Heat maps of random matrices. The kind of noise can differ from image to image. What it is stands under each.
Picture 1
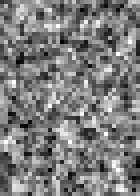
blotchy
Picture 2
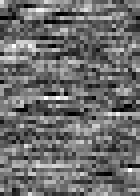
streaked along the rows
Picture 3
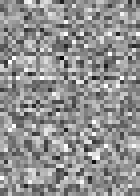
low rank plus noise
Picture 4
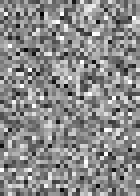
independent entries
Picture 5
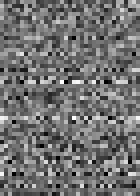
rows of uneven size
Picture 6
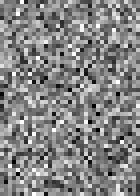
independent entries
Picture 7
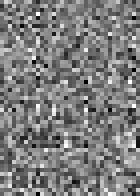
low rank plus noise
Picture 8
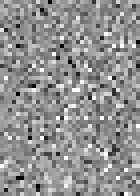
heavy tails
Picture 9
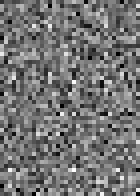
low rank plus noise
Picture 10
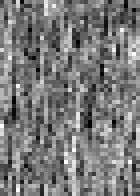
streaked along the columns
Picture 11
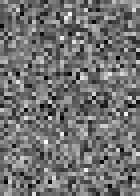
independent entries
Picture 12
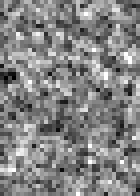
blotchy
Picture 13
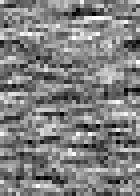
streaked along the rows
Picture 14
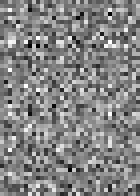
low rank plus noise
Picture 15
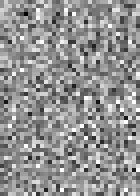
low rank plus noise
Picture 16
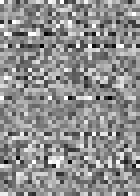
rows of uneven size
